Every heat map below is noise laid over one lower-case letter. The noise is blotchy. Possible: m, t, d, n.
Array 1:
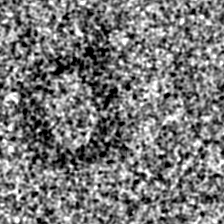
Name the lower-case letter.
d
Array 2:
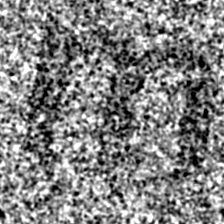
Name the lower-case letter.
m
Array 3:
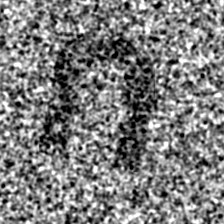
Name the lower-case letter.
n
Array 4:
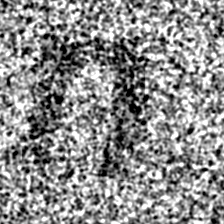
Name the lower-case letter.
n
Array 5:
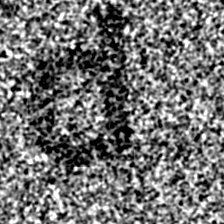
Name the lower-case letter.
d
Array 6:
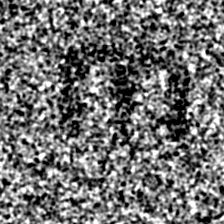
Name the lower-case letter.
m
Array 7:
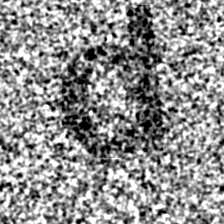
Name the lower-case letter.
d
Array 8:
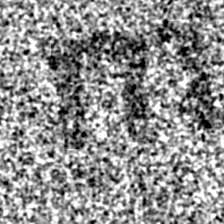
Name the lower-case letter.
m
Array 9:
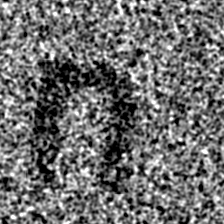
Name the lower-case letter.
n
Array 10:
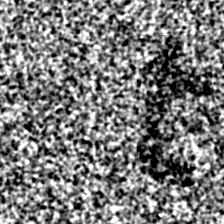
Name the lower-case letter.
t
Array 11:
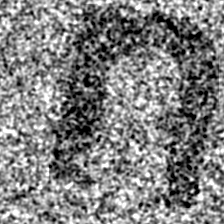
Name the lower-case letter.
n
